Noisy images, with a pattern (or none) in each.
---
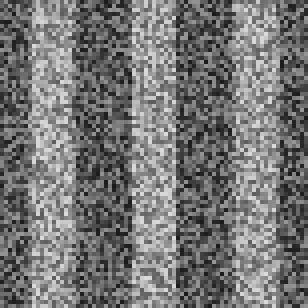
vertical stripes
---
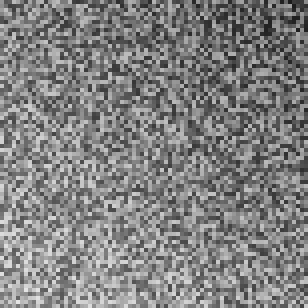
a smooth slope
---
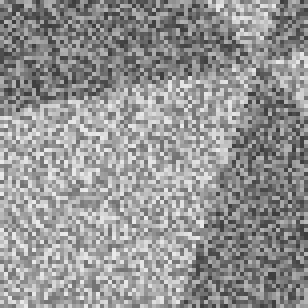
spokes from one point
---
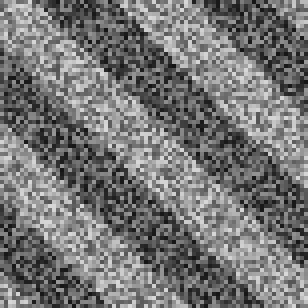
diagonal stripes
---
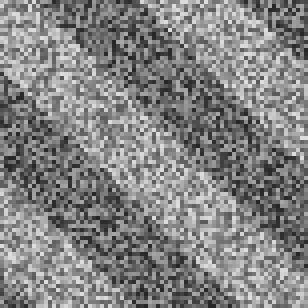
diagonal stripes
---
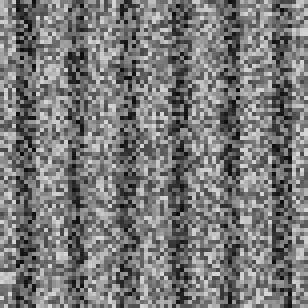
vertical stripes
